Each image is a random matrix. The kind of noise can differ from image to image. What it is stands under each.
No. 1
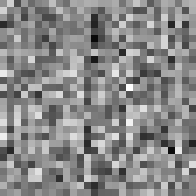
low rank plus noise
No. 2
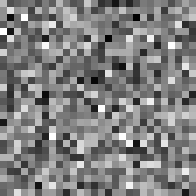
independent entries
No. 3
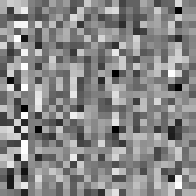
columns of uneven size
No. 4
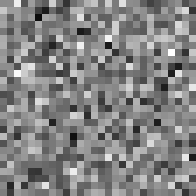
independent entries
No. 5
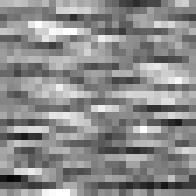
streaked along the rows
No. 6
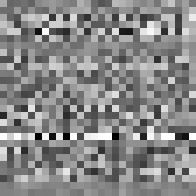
rows of uneven size
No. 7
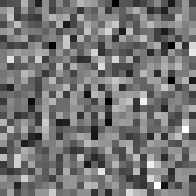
independent entries
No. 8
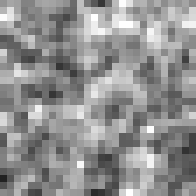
blotchy
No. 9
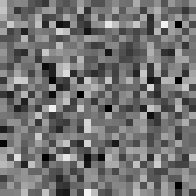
low rank plus noise
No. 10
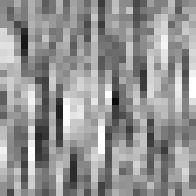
streaked along the columns
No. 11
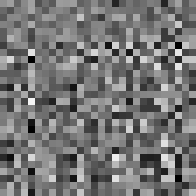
low rank plus noise
